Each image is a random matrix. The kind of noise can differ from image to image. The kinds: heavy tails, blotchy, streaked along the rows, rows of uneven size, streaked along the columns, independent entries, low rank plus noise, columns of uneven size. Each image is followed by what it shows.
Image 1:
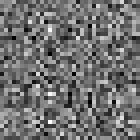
low rank plus noise
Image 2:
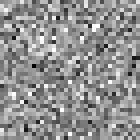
independent entries
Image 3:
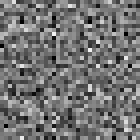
low rank plus noise
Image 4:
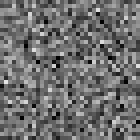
independent entries
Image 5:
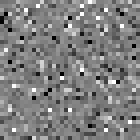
heavy tails
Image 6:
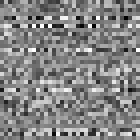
rows of uneven size
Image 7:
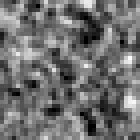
blotchy
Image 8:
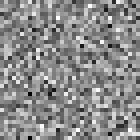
independent entries
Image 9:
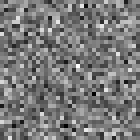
independent entries
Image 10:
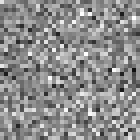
independent entries
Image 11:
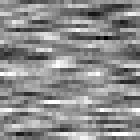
streaked along the rows
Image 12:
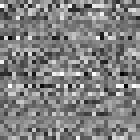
rows of uneven size
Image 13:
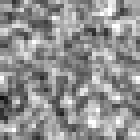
blotchy
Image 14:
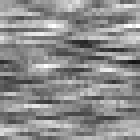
streaked along the rows
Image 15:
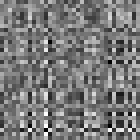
low rank plus noise
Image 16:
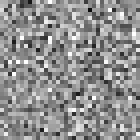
low rank plus noise
